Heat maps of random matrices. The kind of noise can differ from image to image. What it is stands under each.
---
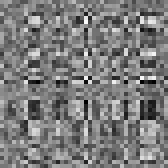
low rank plus noise
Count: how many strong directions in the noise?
one
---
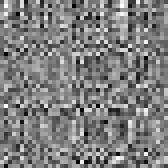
low rank plus noise
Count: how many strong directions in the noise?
two
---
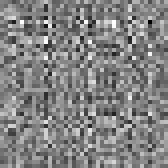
low rank plus noise
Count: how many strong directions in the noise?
two
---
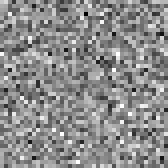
independent entries
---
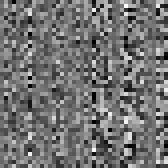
columns of uneven size
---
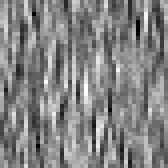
streaked along the columns
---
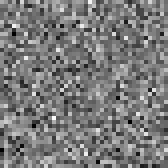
independent entries
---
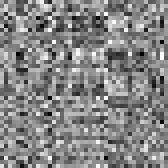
low rank plus noise
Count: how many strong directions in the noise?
two
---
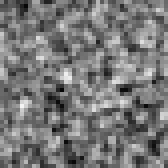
blotchy
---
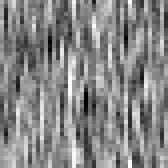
streaked along the columns
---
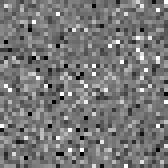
heavy tails
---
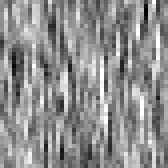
streaked along the columns
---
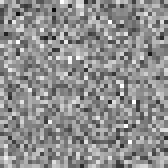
independent entries
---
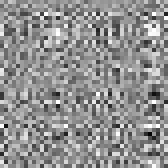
low rank plus noise
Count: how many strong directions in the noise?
two
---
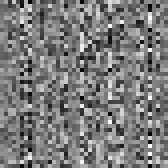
columns of uneven size
